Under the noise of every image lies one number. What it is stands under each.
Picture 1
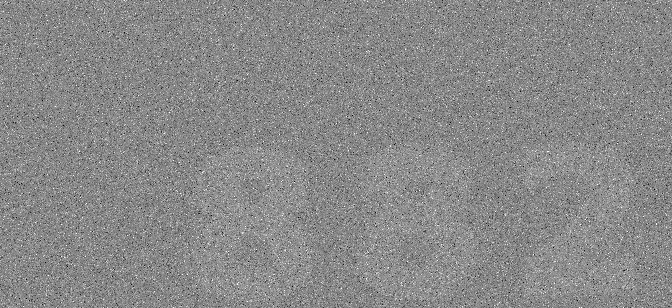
882
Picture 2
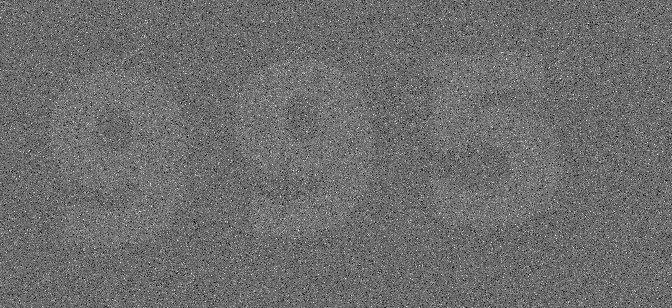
995
